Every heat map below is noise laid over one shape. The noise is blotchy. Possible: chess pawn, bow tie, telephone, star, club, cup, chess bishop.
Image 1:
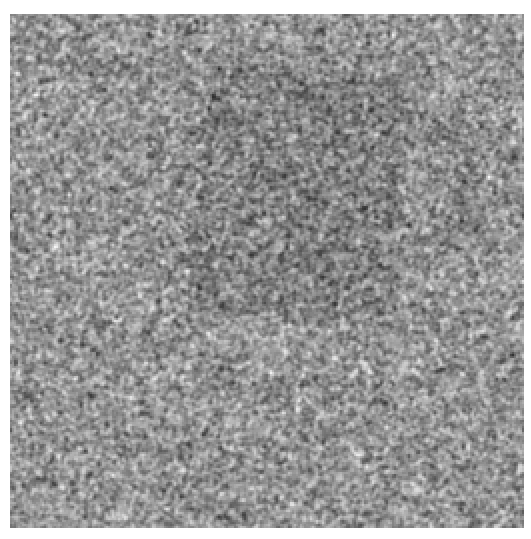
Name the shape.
cup
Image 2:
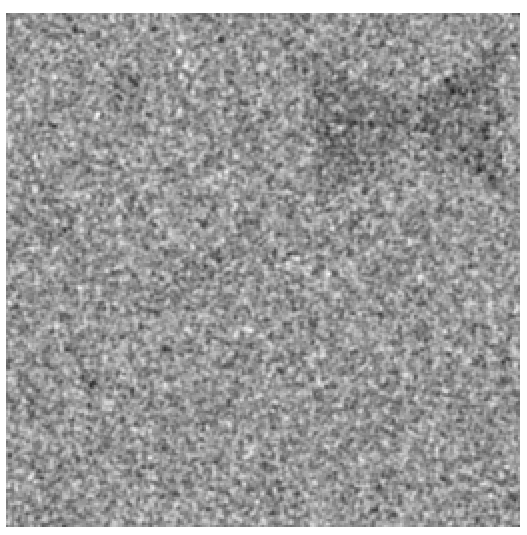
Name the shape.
bow tie
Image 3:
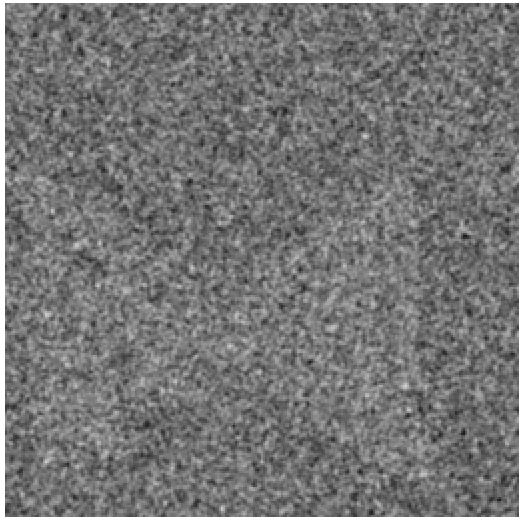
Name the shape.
bow tie
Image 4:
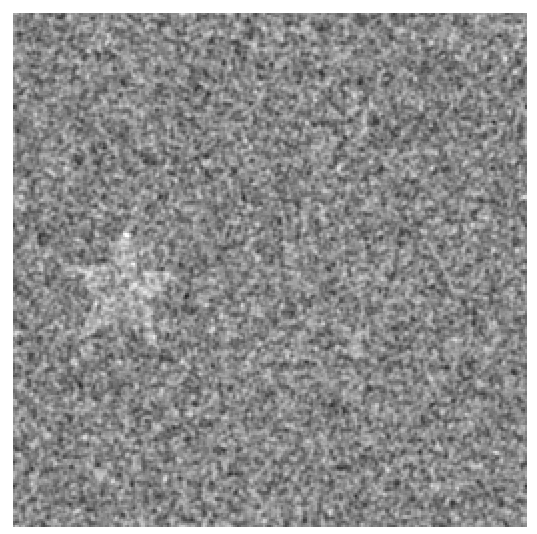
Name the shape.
star
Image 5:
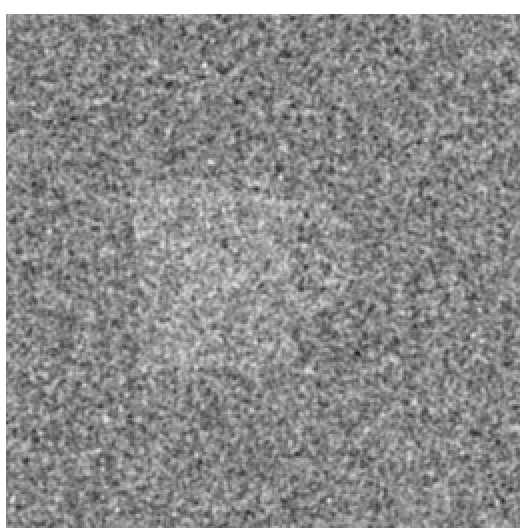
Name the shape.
cup
